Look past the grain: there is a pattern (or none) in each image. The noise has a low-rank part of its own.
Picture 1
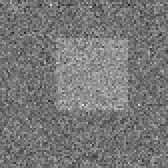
one block
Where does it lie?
centre
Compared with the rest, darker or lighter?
lighter
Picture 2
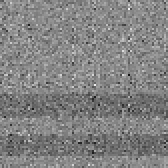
bands of rows
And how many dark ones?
2
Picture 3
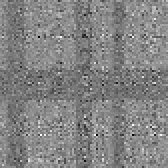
bands of rows crossing bands of columns
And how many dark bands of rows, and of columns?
1 and 3
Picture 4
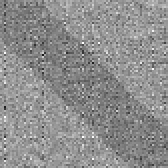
a diagonal band
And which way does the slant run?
top left to bottom right
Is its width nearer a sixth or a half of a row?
a half
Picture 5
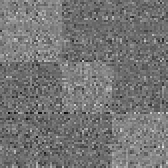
blocks along the diagonal
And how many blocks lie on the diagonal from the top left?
3
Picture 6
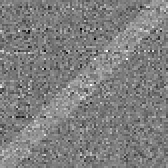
a diagonal band
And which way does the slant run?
bottom left to top right
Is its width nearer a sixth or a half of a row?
a sixth
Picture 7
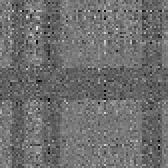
bands of rows crossing bands of columns
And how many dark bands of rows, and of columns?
1 and 3
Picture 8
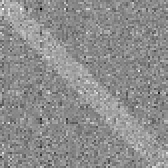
a diagonal band
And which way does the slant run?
top left to bottom right
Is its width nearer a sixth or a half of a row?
a sixth
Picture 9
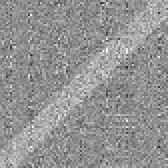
a diagonal band
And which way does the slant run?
bottom left to top right
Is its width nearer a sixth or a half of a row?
a sixth
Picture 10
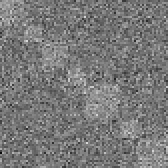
blocks along the diagonal
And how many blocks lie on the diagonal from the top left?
7
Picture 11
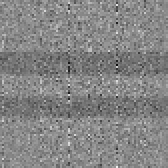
bands of rows
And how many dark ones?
2
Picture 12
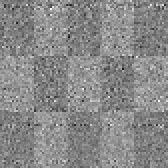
a checkerboard
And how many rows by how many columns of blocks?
3 by 5
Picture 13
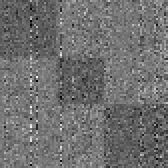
blocks along the diagonal
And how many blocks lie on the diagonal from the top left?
3
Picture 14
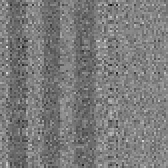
bands of columns
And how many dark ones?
3
